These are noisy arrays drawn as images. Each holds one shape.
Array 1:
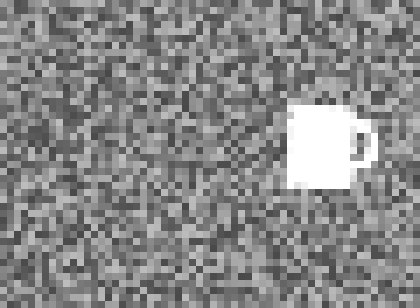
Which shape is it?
cup
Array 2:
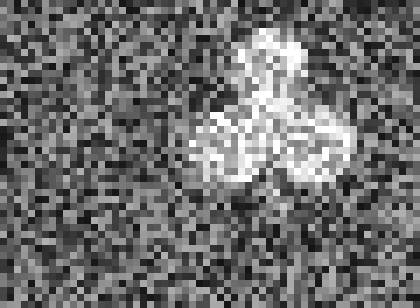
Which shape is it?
club
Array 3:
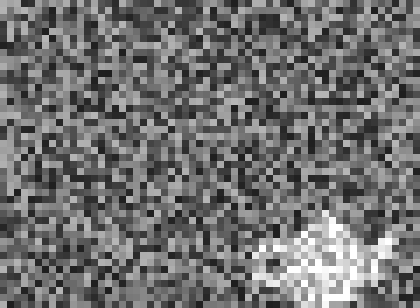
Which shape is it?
teapot
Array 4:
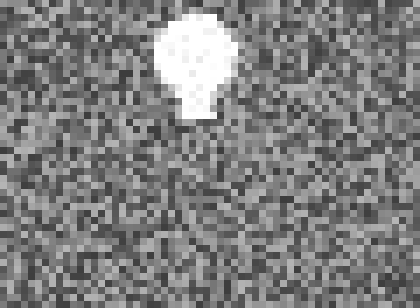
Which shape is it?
light bulb
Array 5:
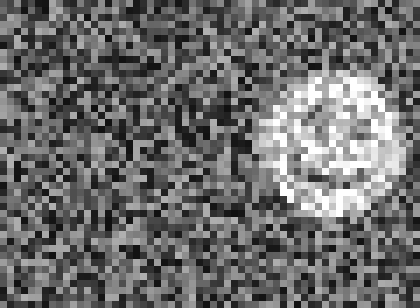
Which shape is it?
smiling face
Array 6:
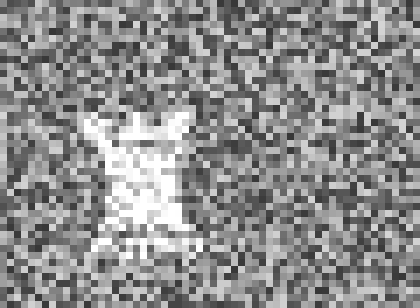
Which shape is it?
chess rook
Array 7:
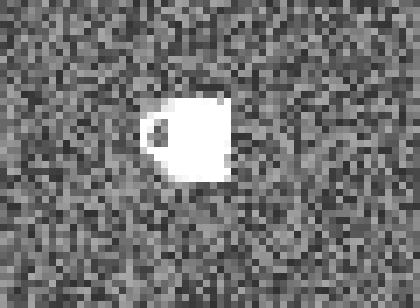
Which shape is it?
cup
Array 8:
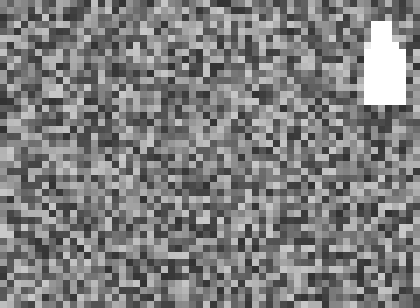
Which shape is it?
bottle
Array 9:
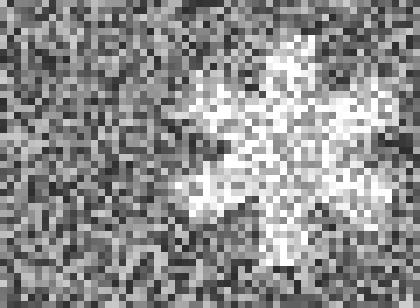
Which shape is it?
asterisk
